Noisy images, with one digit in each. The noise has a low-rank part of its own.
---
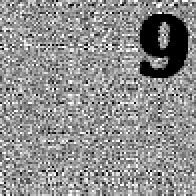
dark 9, top right
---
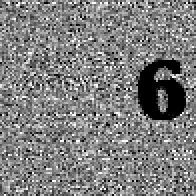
dark 6, middle right
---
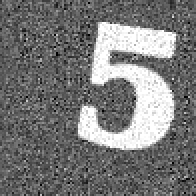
light 5
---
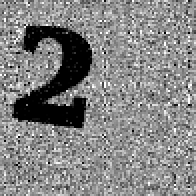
dark 2
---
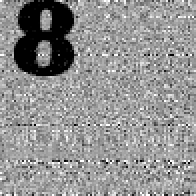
dark 8, top left
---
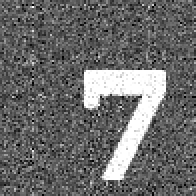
light 7
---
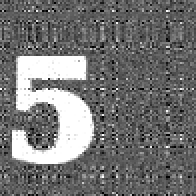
light 5
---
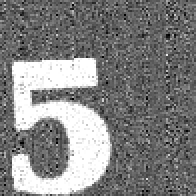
light 5
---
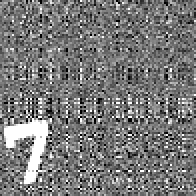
light 7, bottom left
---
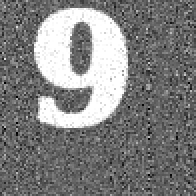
light 9
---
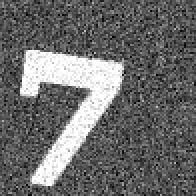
light 7
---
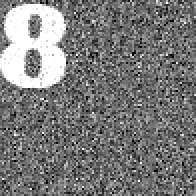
light 8, top left
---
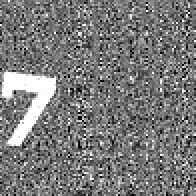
light 7, middle left
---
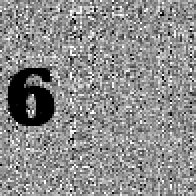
dark 6, middle left
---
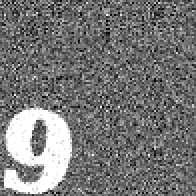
light 9, bottom left
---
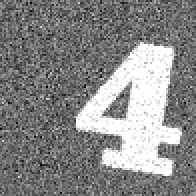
light 4
